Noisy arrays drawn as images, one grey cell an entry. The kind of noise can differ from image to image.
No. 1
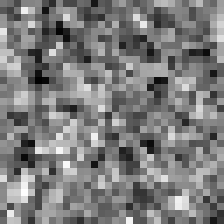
blotchy
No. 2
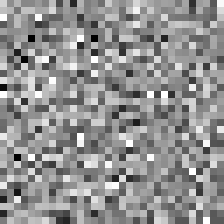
low rank plus noise
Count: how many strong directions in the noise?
five to eight
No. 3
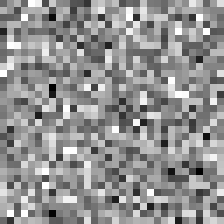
independent entries
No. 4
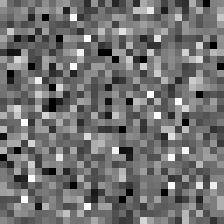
heavy tails
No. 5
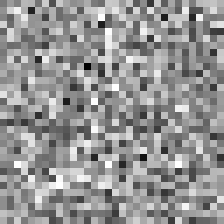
independent entries
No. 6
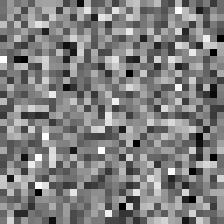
independent entries
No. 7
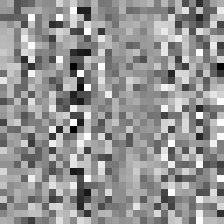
columns of uneven size
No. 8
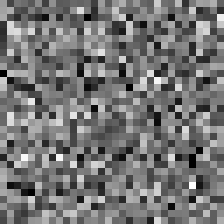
low rank plus noise
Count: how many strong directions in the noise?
one
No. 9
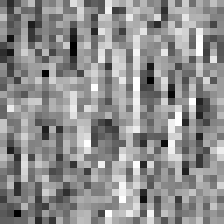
streaked along the columns
